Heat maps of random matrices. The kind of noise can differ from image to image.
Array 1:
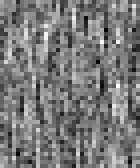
streaked along the columns
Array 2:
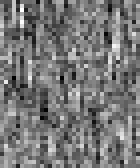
streaked along the columns
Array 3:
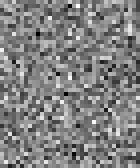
independent entries
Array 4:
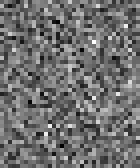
independent entries
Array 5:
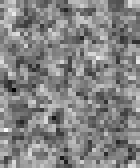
blotchy
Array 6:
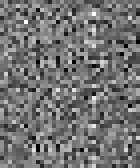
low rank plus noise
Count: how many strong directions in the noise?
two
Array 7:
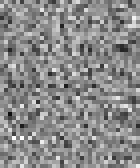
low rank plus noise
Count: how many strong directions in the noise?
two
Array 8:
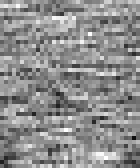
streaked along the rows
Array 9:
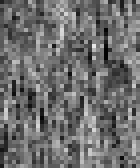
streaked along the columns
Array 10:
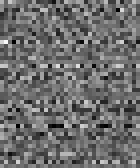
rows of uneven size
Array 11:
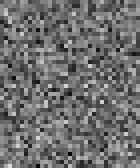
independent entries
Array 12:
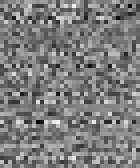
rows of uneven size
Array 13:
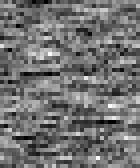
streaked along the rows
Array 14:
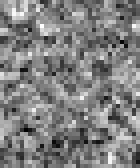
blotchy
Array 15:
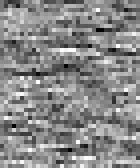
streaked along the rows
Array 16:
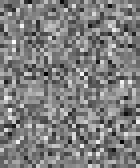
low rank plus noise
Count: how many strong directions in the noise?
three or four
